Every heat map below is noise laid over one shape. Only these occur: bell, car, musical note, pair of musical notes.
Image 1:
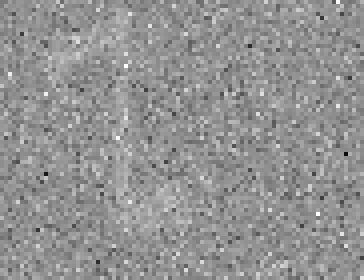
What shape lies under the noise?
musical note
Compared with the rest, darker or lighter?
lighter
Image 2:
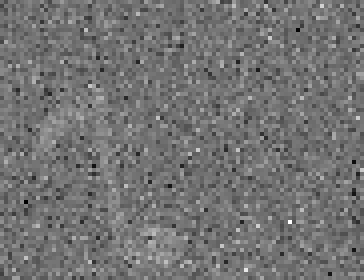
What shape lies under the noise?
musical note
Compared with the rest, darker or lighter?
lighter
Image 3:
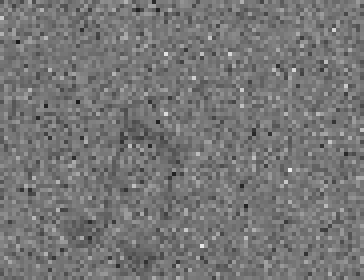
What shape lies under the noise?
pair of musical notes
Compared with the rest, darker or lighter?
darker
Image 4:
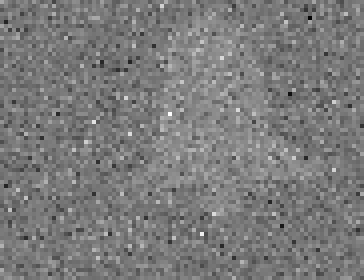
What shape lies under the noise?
bell
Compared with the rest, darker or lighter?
lighter
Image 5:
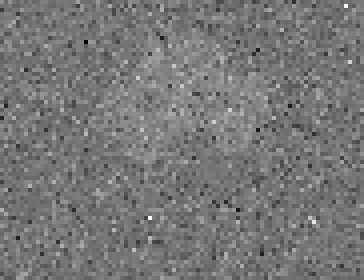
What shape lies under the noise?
car
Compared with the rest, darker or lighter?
lighter
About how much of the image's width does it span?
half
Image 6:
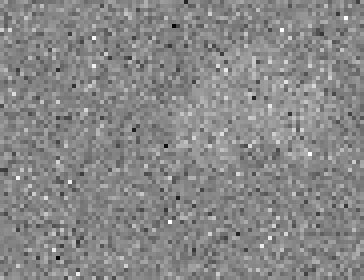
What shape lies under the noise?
car
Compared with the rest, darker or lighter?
lighter
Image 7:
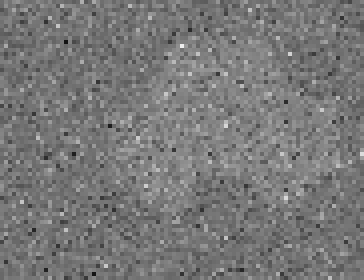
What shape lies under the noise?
car
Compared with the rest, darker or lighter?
lighter
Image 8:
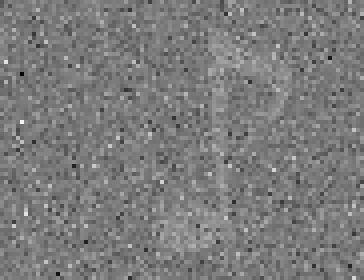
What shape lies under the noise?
musical note
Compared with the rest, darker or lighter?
lighter
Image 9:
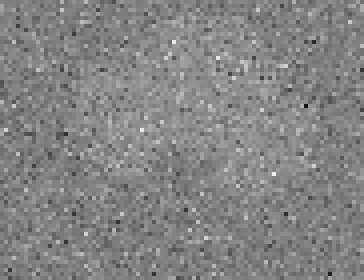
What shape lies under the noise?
car
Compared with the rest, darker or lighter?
lighter
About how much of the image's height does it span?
two thirds
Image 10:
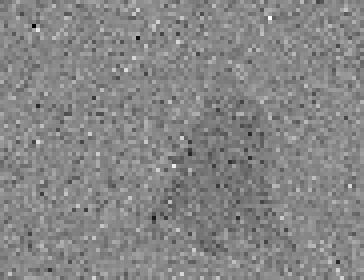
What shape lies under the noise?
bell
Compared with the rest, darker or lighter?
darker
